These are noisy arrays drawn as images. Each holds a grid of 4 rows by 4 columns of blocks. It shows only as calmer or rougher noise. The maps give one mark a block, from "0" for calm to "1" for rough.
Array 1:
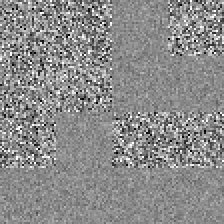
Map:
1 1 0 1
1 1 0 0
1 0 1 1
0 0 0 0
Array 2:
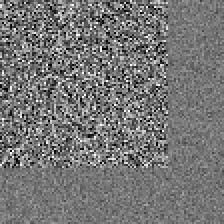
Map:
1 1 1 0
1 1 1 0
1 1 1 0
0 0 0 0
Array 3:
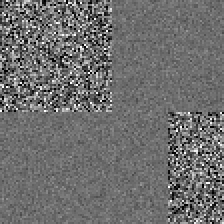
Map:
1 1 0 0
1 1 0 0
0 0 0 1
0 0 0 1
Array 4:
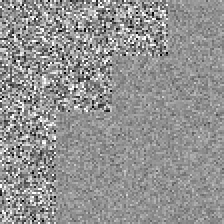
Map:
1 1 1 0
1 1 0 0
1 0 0 0
1 0 0 0
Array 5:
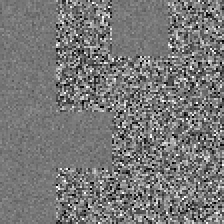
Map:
0 1 0 1
0 1 1 1
0 0 1 1
0 1 1 1
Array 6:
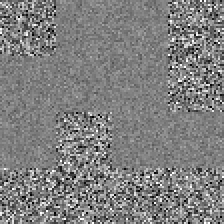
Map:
1 0 0 1
0 0 0 1
0 1 0 0
1 1 1 1
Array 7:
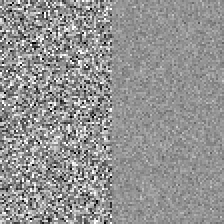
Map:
1 1 0 0
1 1 0 0
1 1 0 0
1 1 0 0
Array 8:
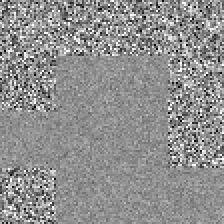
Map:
1 1 1 1
1 0 0 1
0 0 0 1
1 0 0 0
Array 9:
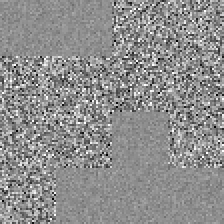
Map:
0 0 1 1
1 1 1 1
1 1 0 1
1 0 0 0
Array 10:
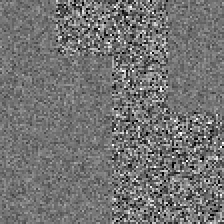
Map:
0 1 1 0
0 0 1 0
0 0 1 1
0 0 1 1
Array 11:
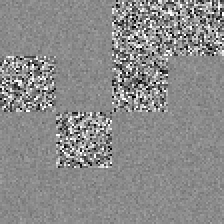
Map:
0 0 1 1
1 0 1 0
0 1 0 0
0 0 0 0
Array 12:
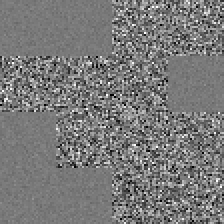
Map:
0 0 1 1
1 1 1 0
0 1 1 1
0 0 1 1
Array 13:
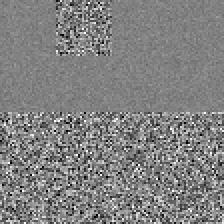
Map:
0 1 0 0
0 0 0 0
1 1 1 1
1 1 1 1
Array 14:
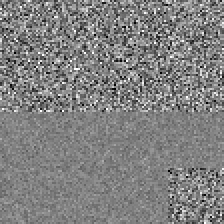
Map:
1 1 1 1
1 1 1 1
0 0 0 0
0 0 0 1
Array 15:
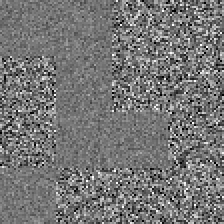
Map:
0 0 1 1
1 0 1 1
1 0 0 1
0 1 1 1
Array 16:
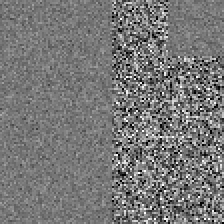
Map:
0 0 1 0
0 0 1 1
0 0 1 1
0 0 1 1
